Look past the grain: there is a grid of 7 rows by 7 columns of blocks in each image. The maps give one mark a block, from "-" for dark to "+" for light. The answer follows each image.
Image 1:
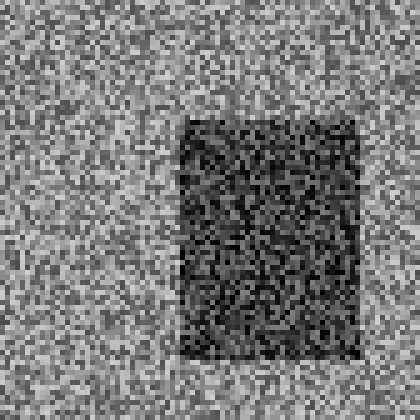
+ + + + + + +
+ + + + + + +
+ + + - - - +
+ + + - - - +
+ + + - - - +
+ + + - - - +
+ + + + + + +
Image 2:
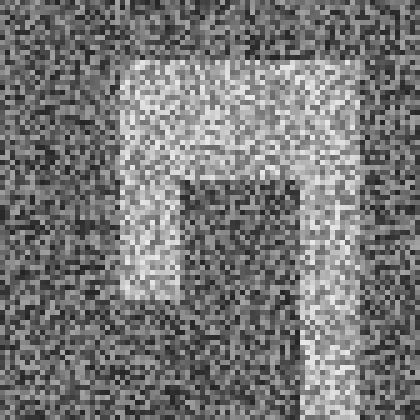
- - - - - - -
- - + + + + -
- - + + + + -
- - + - - + -
- - + - - + -
- - - - - + -
- - - - - + -
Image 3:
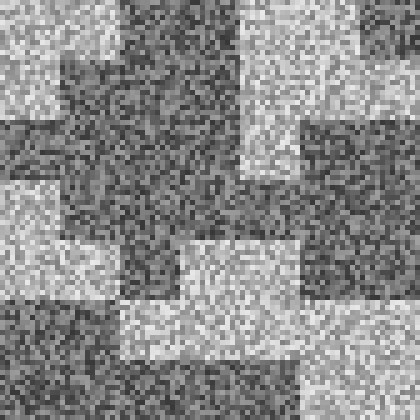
+ + - - + + -
+ - - - + + +
- - - - + - -
+ - - - - - -
+ + - + + - -
- - + + + + +
- - - - - + +
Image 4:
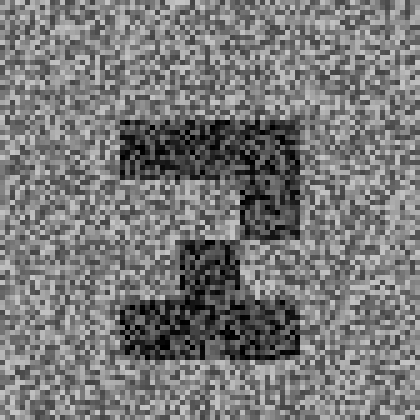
+ + + + + + +
+ + + + + + +
+ + - - - + +
+ + + + - + +
+ + + - + + +
+ + - - - + +
+ + + + + + +
